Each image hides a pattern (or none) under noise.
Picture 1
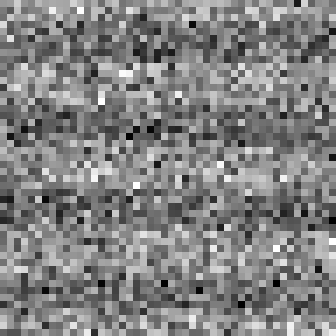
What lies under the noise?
horizontal stripes
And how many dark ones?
4
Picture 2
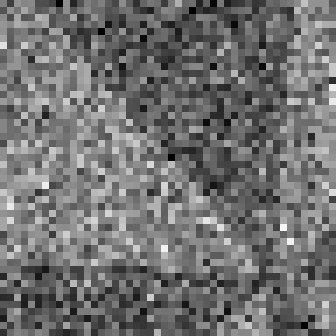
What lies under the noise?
spokes from one point
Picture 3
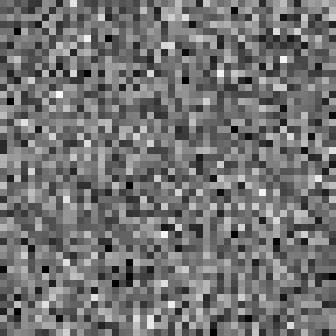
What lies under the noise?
only noise
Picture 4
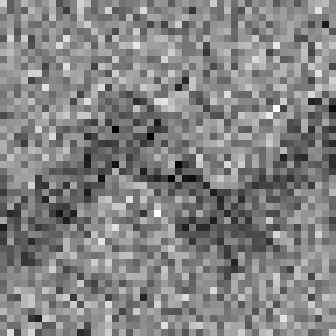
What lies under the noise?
a wavy band
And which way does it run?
left to right
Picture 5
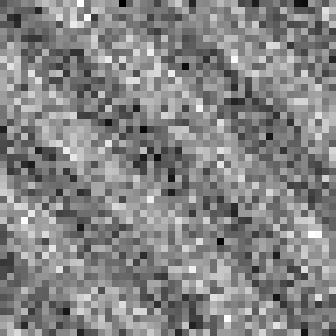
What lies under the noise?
diagonal stripes
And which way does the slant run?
top left to bottom right
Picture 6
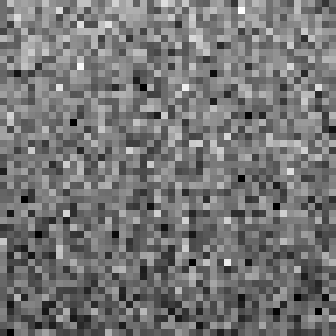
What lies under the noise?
a smooth slope
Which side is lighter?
top
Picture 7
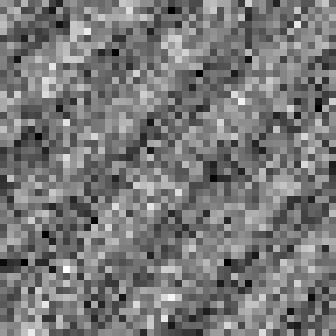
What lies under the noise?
diagonal stripes
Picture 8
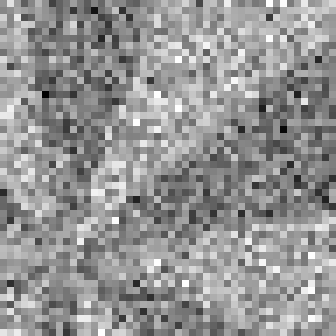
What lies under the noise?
spokes from one point
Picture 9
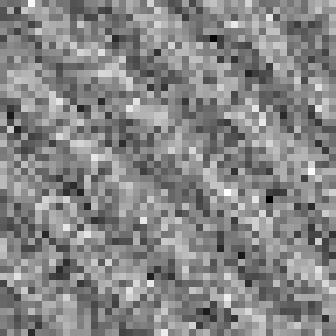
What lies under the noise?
diagonal stripes
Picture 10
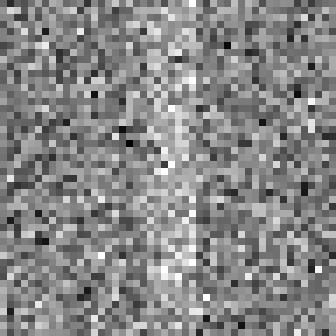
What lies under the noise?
one vertical stripe
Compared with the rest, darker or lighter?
lighter
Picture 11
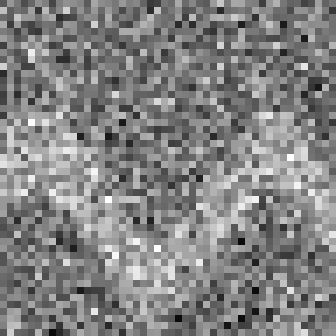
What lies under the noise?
a wavy band
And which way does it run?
left to right
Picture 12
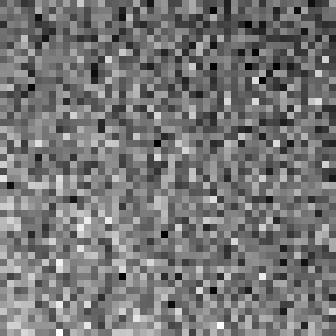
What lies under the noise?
a smooth slope
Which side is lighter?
bottom left
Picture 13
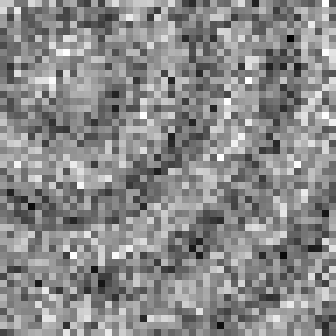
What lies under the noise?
rings round one point
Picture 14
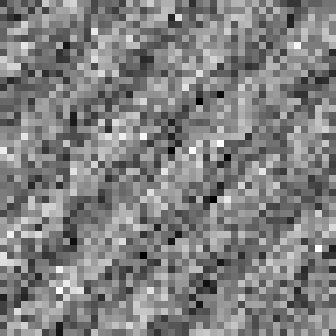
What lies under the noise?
diagonal stripes
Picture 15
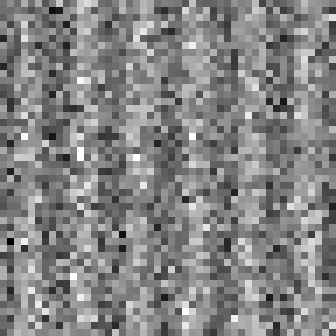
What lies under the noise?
vertical stripes
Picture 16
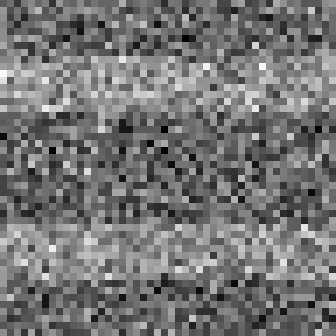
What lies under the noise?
horizontal stripes
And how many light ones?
2
